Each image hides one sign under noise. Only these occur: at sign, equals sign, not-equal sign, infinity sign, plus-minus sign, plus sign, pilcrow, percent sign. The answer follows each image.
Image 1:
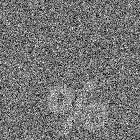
percent sign
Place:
bottom middle
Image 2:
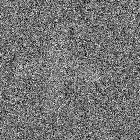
plus sign
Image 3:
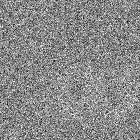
infinity sign
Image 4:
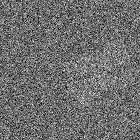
not-equal sign
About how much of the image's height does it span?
half
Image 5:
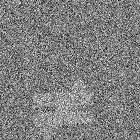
not-equal sign
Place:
bottom middle
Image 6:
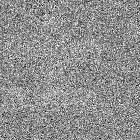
plus-minus sign
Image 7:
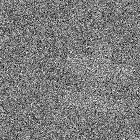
plus-minus sign
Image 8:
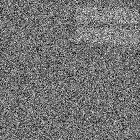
equals sign
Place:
top right
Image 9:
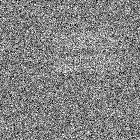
equals sign
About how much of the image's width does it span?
half
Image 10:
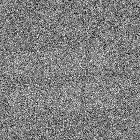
equals sign
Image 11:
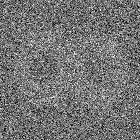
infinity sign
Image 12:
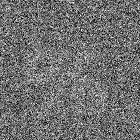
percent sign
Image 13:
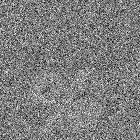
percent sign
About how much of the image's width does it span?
half
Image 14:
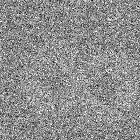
infinity sign
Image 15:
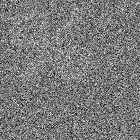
percent sign
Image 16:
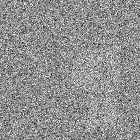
pilcrow
